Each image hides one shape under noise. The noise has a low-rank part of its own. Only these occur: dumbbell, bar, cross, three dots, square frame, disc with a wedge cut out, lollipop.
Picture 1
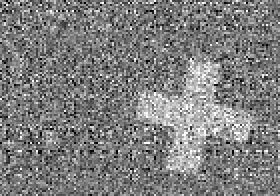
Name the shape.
cross
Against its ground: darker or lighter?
lighter
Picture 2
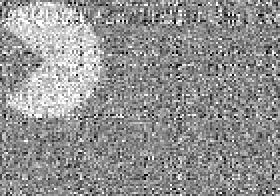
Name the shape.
disc with a wedge cut out
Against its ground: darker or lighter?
lighter
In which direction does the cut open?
left
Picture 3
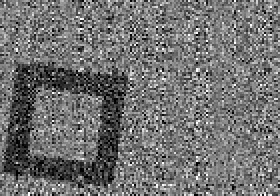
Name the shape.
square frame
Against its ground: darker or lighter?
darker
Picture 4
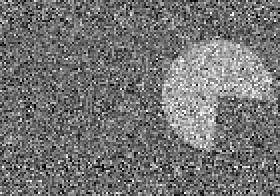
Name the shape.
disc with a wedge cut out
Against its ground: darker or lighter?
lighter
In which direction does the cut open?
down and right
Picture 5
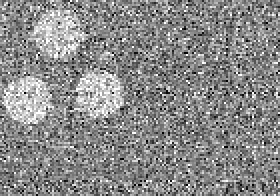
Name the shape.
three dots
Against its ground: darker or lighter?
lighter
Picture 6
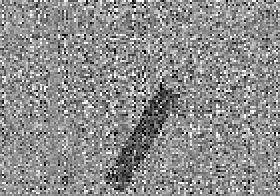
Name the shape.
bar
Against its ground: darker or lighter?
darker
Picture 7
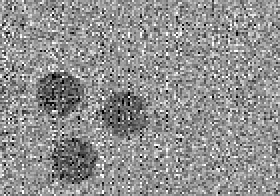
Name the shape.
three dots
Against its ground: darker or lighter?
darker
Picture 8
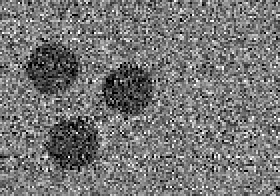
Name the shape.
three dots
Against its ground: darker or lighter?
darker
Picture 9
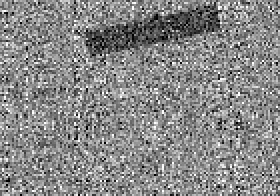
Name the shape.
bar
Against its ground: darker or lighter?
darker
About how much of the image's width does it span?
half
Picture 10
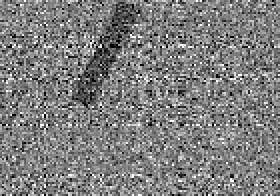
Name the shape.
bar
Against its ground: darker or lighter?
darker
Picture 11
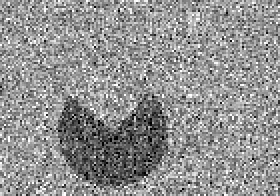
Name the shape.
disc with a wedge cut out
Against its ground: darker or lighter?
darker
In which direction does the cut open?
up
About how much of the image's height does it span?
half
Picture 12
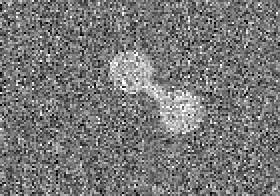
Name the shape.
dumbbell
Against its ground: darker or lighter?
lighter
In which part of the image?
centre
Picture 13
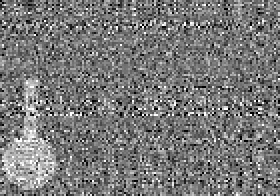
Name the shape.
lollipop
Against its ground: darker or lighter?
lighter
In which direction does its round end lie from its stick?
down
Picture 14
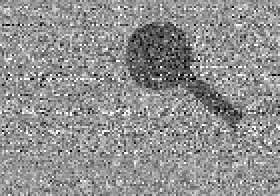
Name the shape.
lollipop
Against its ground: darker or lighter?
darker
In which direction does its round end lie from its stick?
up and left
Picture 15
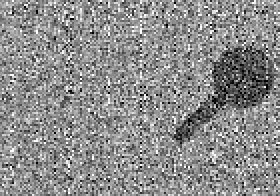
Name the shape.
lollipop
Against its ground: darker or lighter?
darker
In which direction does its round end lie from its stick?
up and right
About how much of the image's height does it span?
half
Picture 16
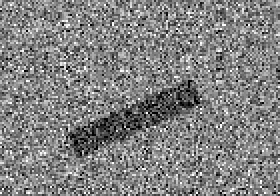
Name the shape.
bar
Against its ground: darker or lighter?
darker
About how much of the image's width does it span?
half
